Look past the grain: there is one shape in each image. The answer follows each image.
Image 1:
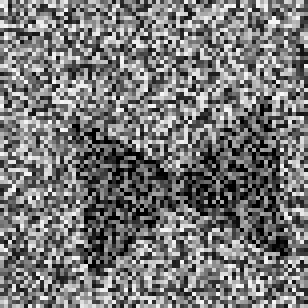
bow tie
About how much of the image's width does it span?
two thirds
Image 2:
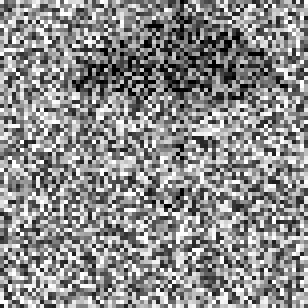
umbrella
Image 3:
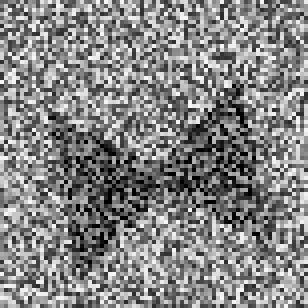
bow tie
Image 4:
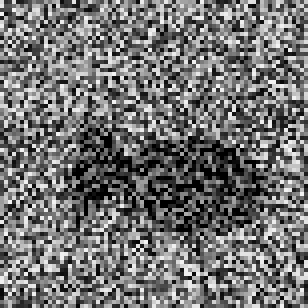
fish
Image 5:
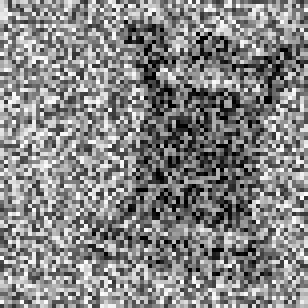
chess rook
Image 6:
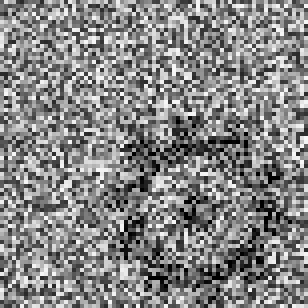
gear
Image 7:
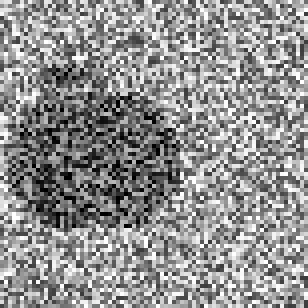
apple
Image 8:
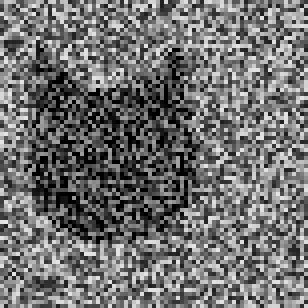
cat's head
